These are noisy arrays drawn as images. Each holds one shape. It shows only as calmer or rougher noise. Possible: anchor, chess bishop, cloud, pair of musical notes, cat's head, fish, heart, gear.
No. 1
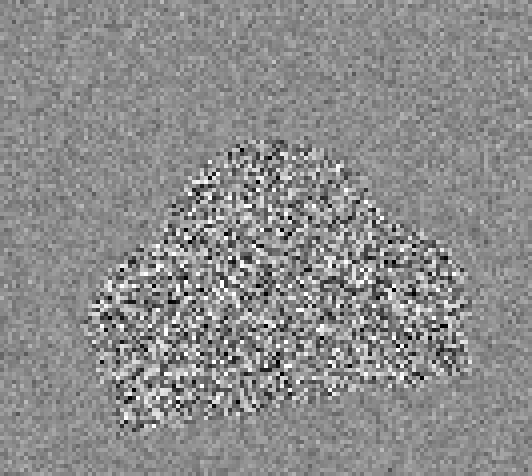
cloud
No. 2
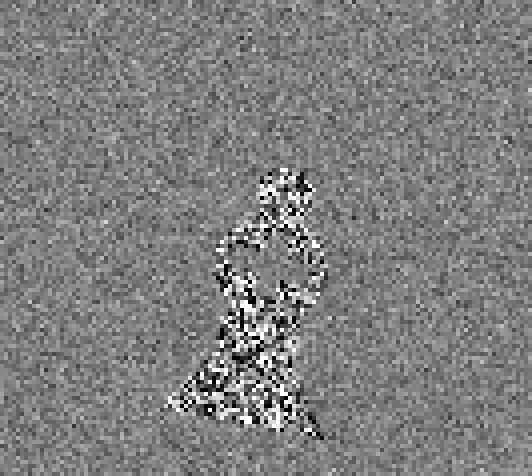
chess bishop
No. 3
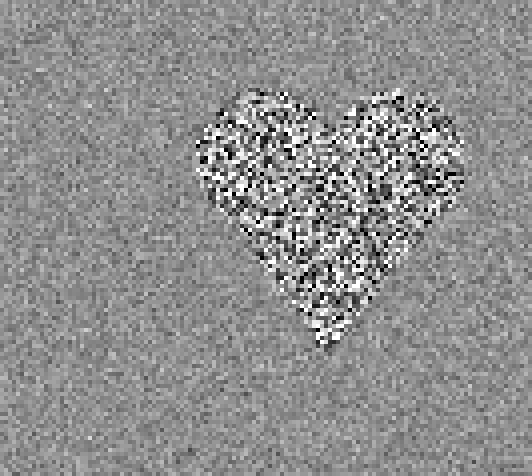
heart
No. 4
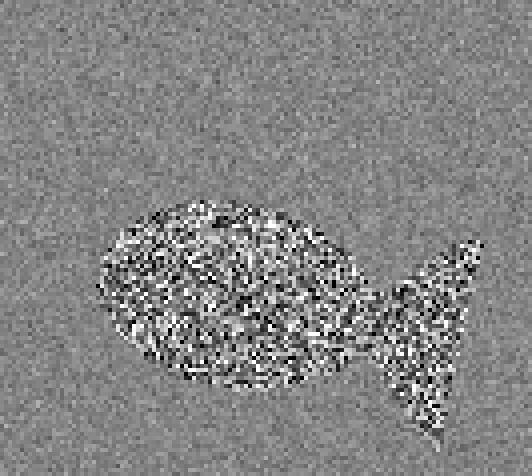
fish
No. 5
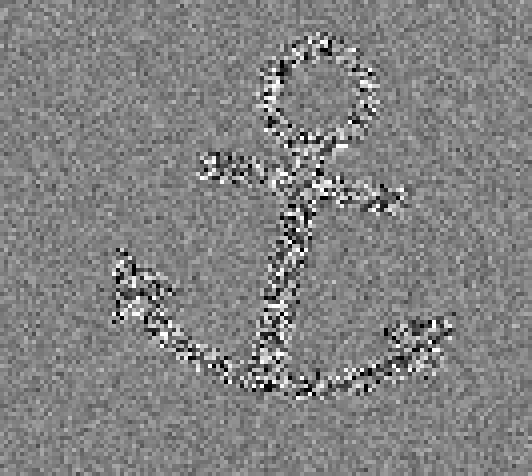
anchor
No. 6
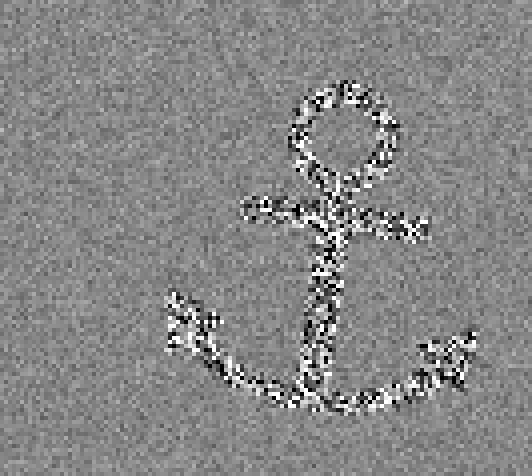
anchor
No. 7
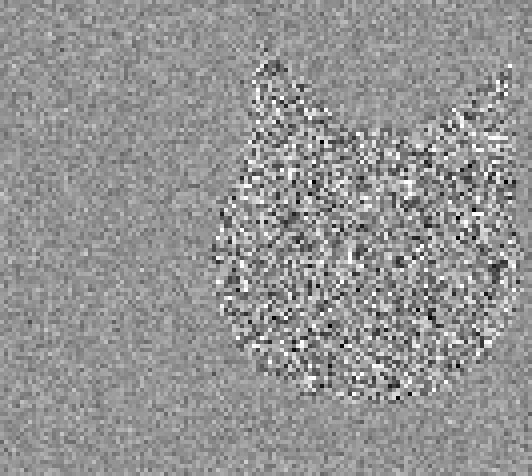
cat's head
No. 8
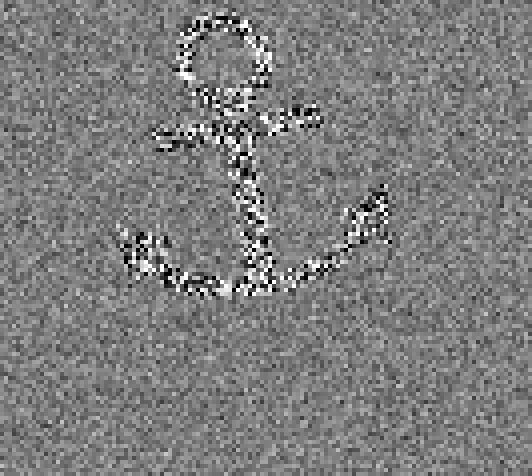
anchor
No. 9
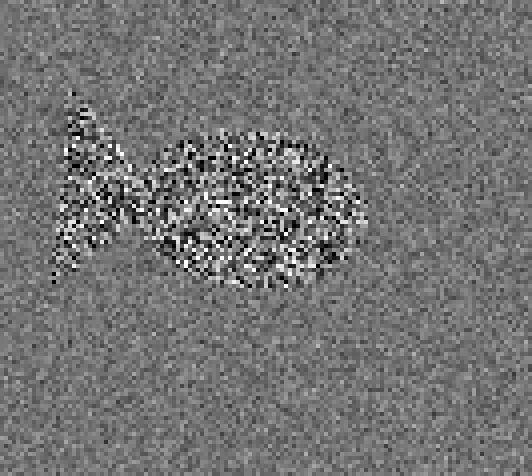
fish
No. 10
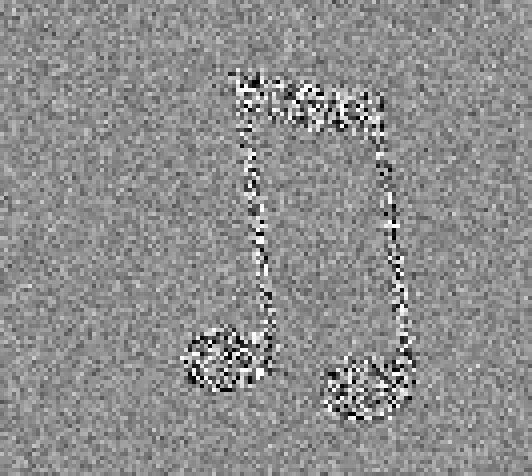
pair of musical notes
